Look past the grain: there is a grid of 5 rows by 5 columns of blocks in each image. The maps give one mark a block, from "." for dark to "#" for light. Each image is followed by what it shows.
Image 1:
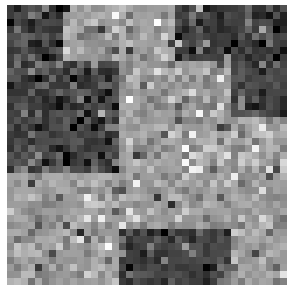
. # # . .
. . # # .
. . # # #
# # # # #
# # . . #
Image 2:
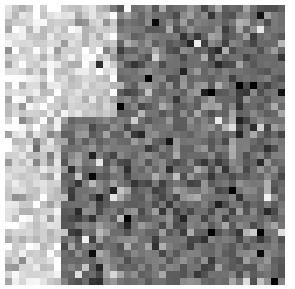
# # . . .
# # . . .
# . . . .
# . . . .
# . . . .
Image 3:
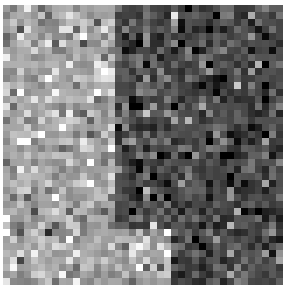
# # . . .
# # . . .
# # . . .
# # . . .
# # # . .
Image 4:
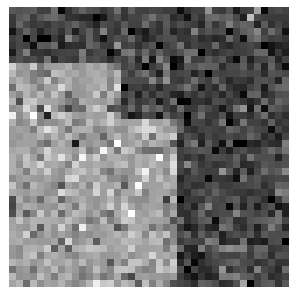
. . . . .
# # . . .
# # # . .
# # # . .
# # # . .
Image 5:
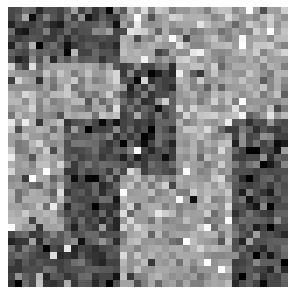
. . # # #
# # . # #
# . . # .
# . # # .
. . # # .
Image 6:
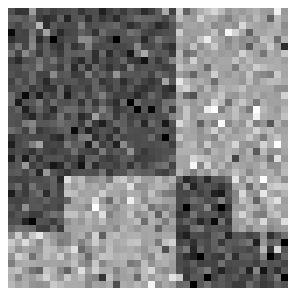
. . . # #
. . . # #
. . . # #
. # # . #
# # # . .
